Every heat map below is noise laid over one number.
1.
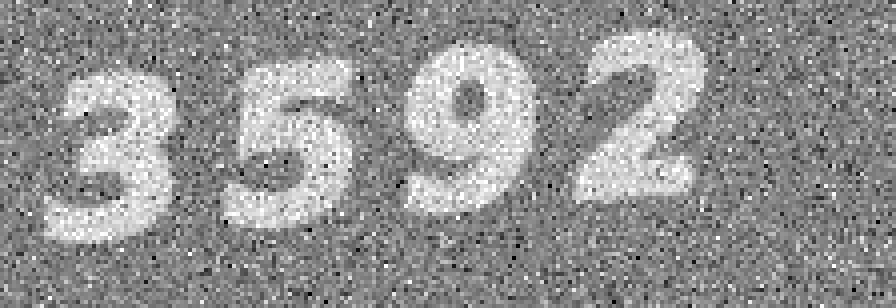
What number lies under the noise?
3592
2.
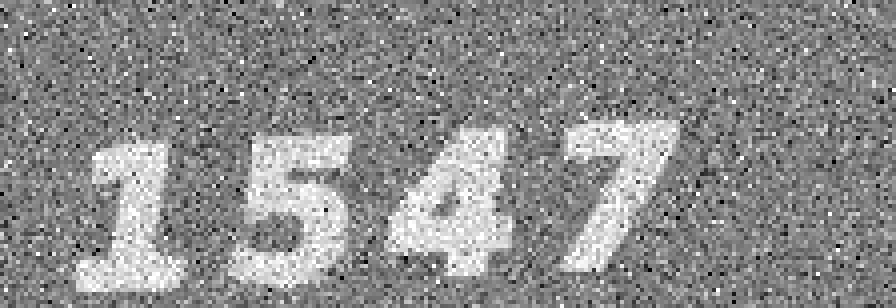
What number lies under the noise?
1547
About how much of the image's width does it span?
two thirds
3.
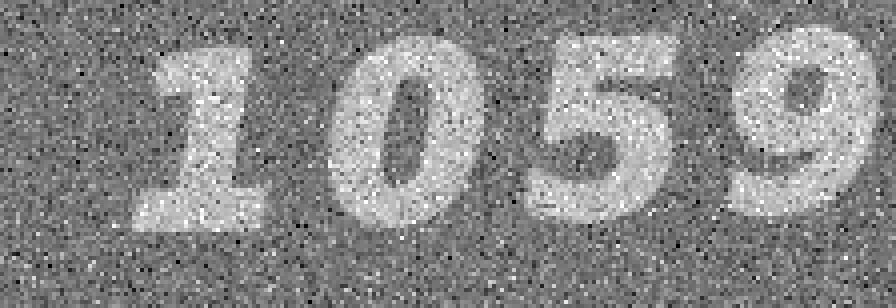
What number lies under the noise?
1059
